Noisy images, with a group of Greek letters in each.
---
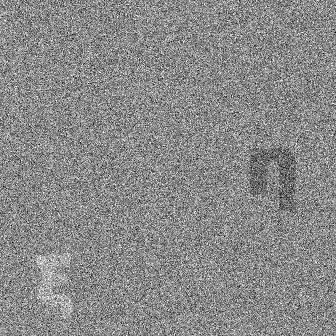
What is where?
middle right: dark eta; bottom left: light xi
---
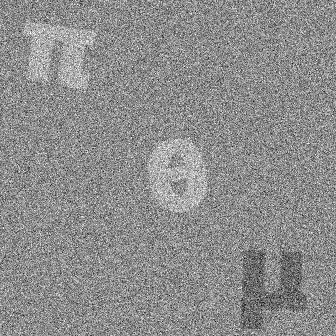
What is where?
top left: light pi; centre: light theta; bottom right: dark mu
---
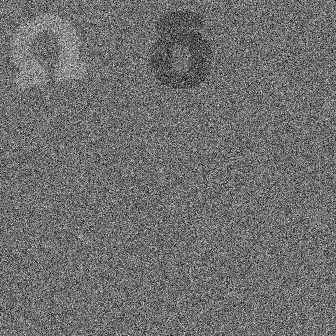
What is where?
top left: light omega; top middle: dark delta
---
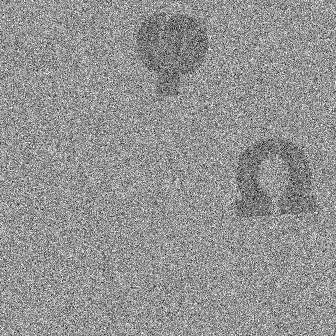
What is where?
top middle: dark phi; middle right: dark omega
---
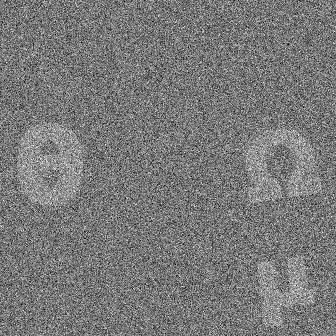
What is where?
middle left: light theta; middle right: light omega; bottom right: light mu
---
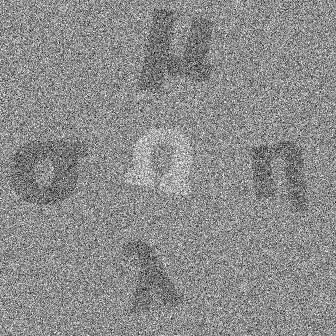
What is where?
top middle: dark mu; middle left: dark sigma; centre: light omega; middle right: dark eta; bottom middle: dark lambda
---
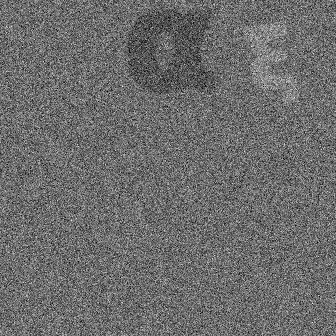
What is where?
top middle: dark alpha; top right: light xi
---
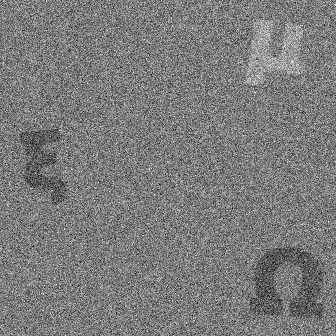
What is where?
top right: light mu; middle left: dark xi; bottom right: dark omega
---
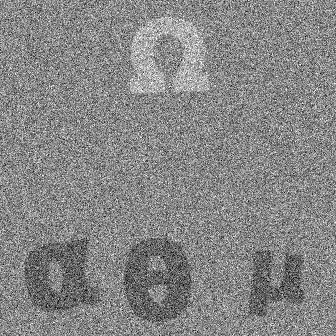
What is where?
top middle: light omega; bottom left: dark alpha; bottom middle: dark theta; bottom right: dark mu
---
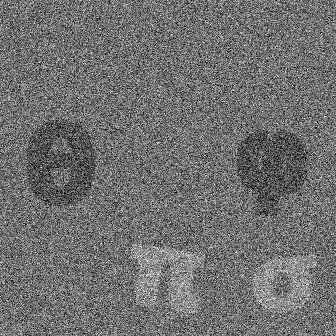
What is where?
middle left: dark theta; middle right: dark phi; bottom middle: light pi; bottom right: light sigma
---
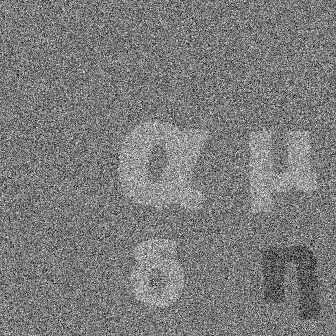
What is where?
centre: light alpha; middle right: light mu; bottom middle: light delta; bottom right: dark eta
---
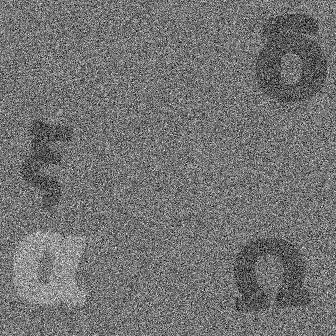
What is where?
top right: dark delta; middle left: dark xi; bottom left: light alpha; bottom right: dark omega
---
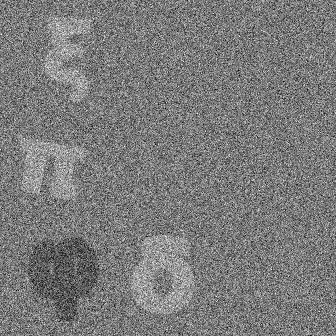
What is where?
top left: light xi; middle left: light pi; bottom left: dark phi; bottom middle: light delta
